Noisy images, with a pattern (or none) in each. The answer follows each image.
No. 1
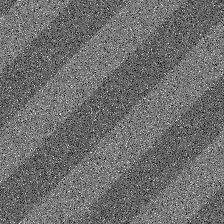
diagonal stripes
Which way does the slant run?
bottom left to top right
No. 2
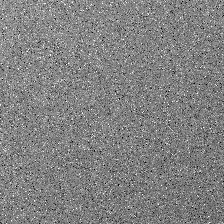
a smooth slope
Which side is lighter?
top left
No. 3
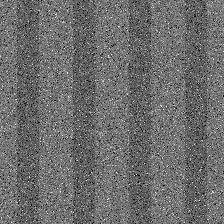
vertical stripes
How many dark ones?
4
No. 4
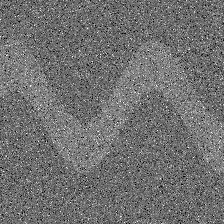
a wavy band
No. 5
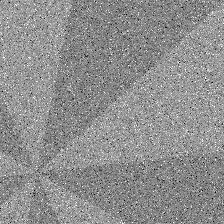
spokes from one point
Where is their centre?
bottom left
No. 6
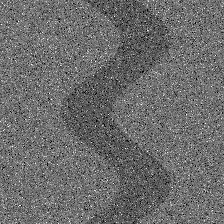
a wavy band
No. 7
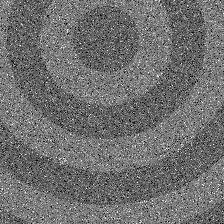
rings round one point
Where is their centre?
top middle
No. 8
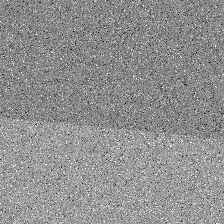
a sharp edge
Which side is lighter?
bottom
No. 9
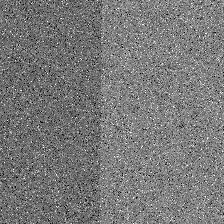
a sharp edge
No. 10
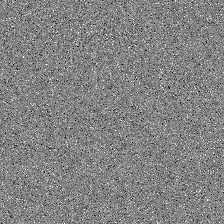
only noise
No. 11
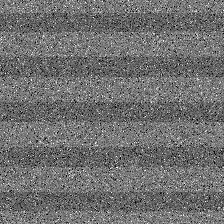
horizontal stripes
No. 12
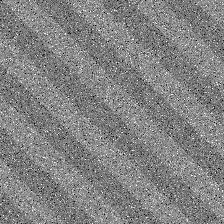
diagonal stripes
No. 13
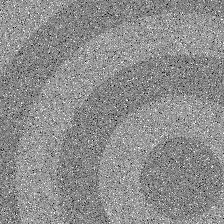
rings round one point
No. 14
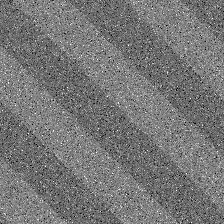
diagonal stripes
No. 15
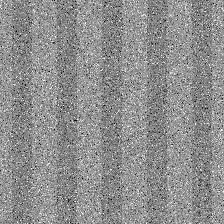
vertical stripes
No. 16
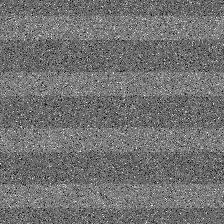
horizontal stripes
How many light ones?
4
